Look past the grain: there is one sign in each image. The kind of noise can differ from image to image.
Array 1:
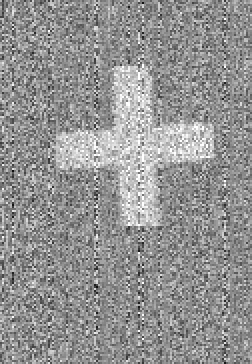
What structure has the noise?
columns of uneven size
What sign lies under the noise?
plus sign
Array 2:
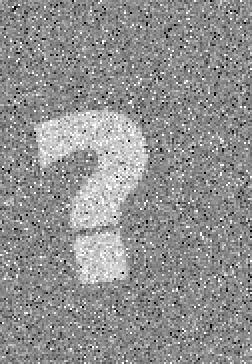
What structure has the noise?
heavy tails
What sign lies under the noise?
question mark
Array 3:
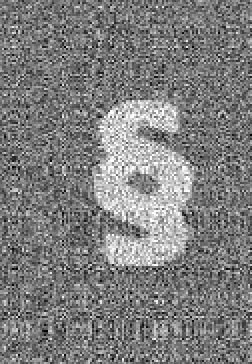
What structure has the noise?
low rank plus noise
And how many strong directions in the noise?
three or four
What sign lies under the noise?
section sign
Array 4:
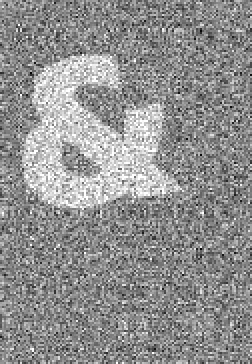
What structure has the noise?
low rank plus noise
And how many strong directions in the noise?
five to eight
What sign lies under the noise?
ampersand
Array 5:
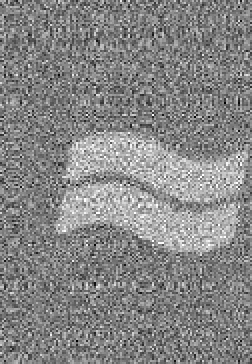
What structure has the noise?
low rank plus noise
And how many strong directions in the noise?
three or four
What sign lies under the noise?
approximately sign
